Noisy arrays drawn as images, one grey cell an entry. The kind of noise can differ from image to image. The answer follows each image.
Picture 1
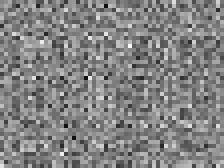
low rank plus noise
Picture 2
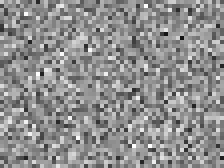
independent entries
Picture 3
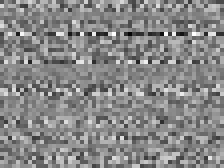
rows of uneven size
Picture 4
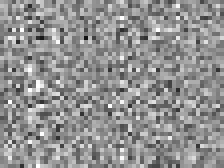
low rank plus noise
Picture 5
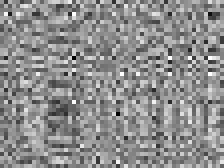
low rank plus noise
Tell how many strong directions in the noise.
two
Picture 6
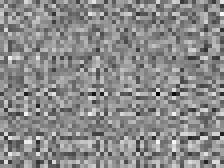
low rank plus noise
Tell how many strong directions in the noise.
two
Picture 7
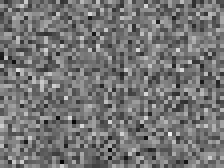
independent entries
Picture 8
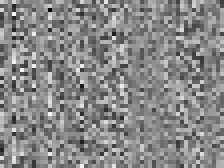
columns of uneven size
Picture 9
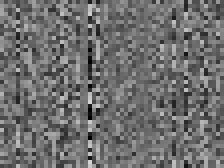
columns of uneven size
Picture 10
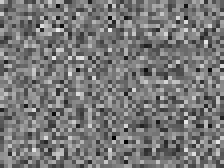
low rank plus noise
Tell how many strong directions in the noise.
three or four
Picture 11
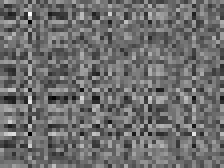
low rank plus noise
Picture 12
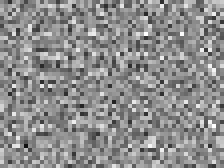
low rank plus noise
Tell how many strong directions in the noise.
five to eight
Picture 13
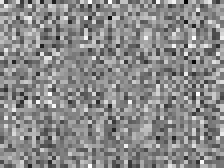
low rank plus noise
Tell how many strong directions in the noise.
three or four
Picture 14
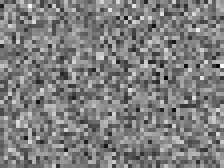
independent entries
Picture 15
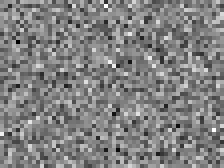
independent entries
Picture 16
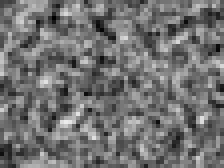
blotchy
